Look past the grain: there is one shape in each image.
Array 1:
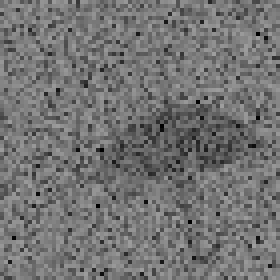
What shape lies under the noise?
umbrella
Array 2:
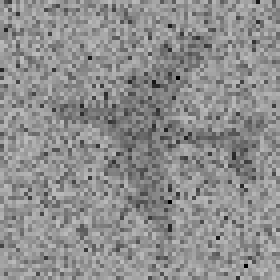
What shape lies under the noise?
airplane
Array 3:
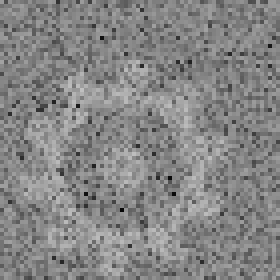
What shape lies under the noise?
gear
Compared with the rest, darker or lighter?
lighter
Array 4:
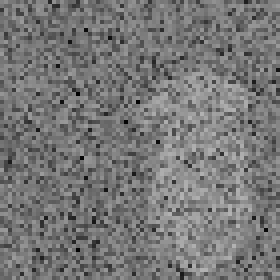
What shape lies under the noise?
footprint
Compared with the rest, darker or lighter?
lighter
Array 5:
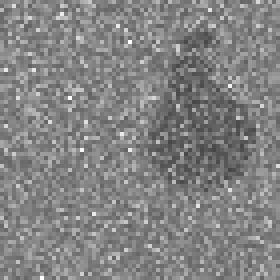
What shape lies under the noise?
pear
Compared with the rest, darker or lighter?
darker
